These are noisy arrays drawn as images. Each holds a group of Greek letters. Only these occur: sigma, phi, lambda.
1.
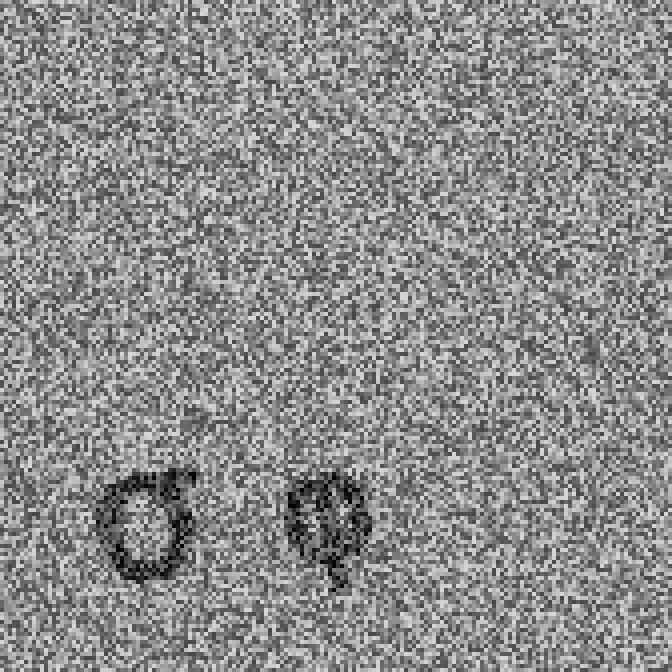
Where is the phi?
bottom middle
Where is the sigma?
bottom left
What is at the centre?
nothing
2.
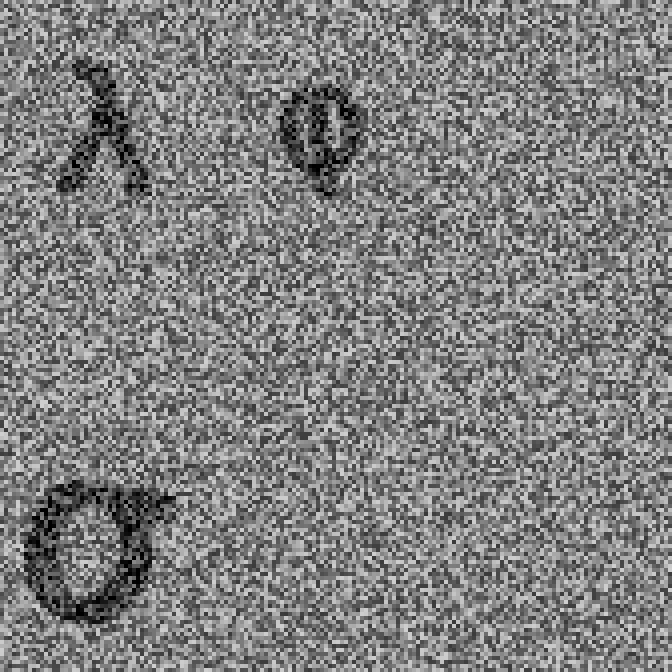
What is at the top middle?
phi
